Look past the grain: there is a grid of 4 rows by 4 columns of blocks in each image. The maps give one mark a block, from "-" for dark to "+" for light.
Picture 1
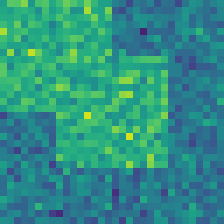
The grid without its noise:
+ + - -
+ + + -
- + + -
- - - -
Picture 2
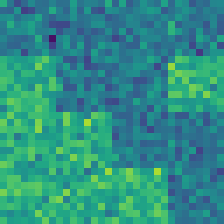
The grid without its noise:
- - - -
+ - - +
+ + - -
+ + + -
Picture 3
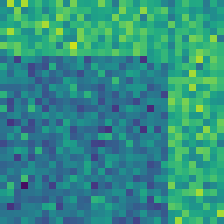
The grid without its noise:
+ + + +
- - - +
- - - +
- - - +
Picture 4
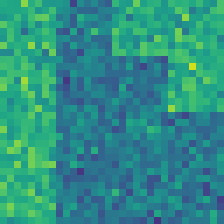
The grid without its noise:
+ - + +
+ - - +
+ - - -
+ - - -
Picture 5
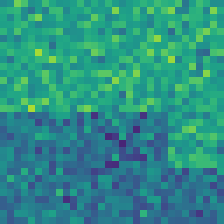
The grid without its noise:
+ + + +
+ + + +
- - - +
- - - -
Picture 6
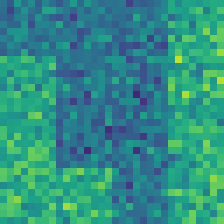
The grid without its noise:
- - - +
+ - - +
+ - - +
+ + - +
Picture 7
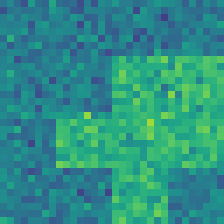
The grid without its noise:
- - - -
- - + +
- + + +
- - + -
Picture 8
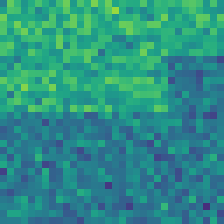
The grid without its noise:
+ + + +
+ + + -
- - - -
- - - -
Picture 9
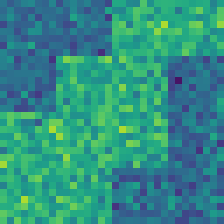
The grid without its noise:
- - + +
- + + -
+ + + -
+ + - -
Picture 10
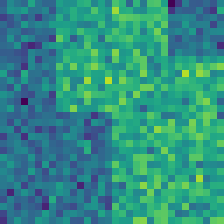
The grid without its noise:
- + + -
- + + +
- - + +
- - + +
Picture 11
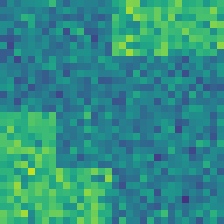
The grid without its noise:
- - + +
- - - -
+ - - -
+ + - -
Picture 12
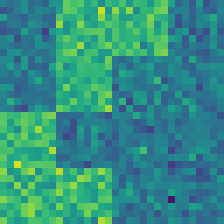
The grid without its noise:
- + + -
- + - -
+ - - -
+ + - -
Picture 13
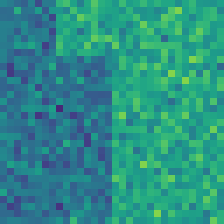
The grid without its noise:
- + + +
- - + +
- - + +
- - + +
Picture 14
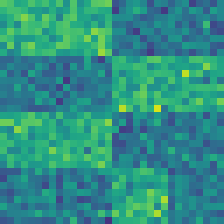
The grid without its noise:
+ + - -
- - + +
+ + - -
- - + -
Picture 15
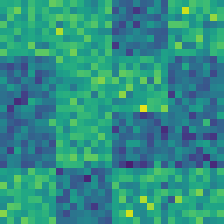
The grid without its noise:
+ + - +
- + + -
- + - -
+ - + +
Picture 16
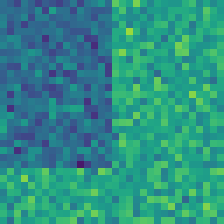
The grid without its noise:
- - + +
- - + +
- - + +
+ + + +
